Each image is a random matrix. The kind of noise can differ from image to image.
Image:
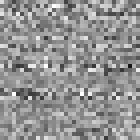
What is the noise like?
rows of uneven size
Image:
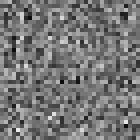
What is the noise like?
low rank plus noise
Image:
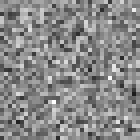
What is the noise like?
independent entries
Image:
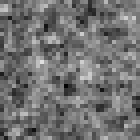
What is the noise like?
blotchy
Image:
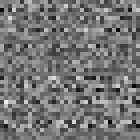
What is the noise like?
rows of uneven size
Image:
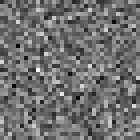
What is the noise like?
independent entries
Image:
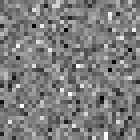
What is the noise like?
heavy tails
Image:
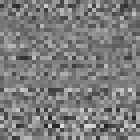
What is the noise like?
rows of uneven size
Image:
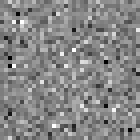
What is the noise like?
heavy tails
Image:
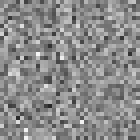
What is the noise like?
low rank plus noise
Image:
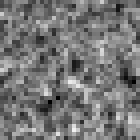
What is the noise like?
blotchy
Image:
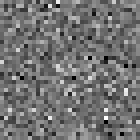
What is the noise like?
heavy tails
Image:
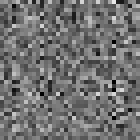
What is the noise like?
low rank plus noise
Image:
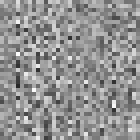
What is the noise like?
columns of uneven size
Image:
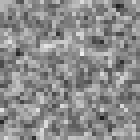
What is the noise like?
blotchy
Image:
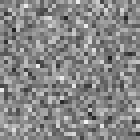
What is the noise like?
independent entries
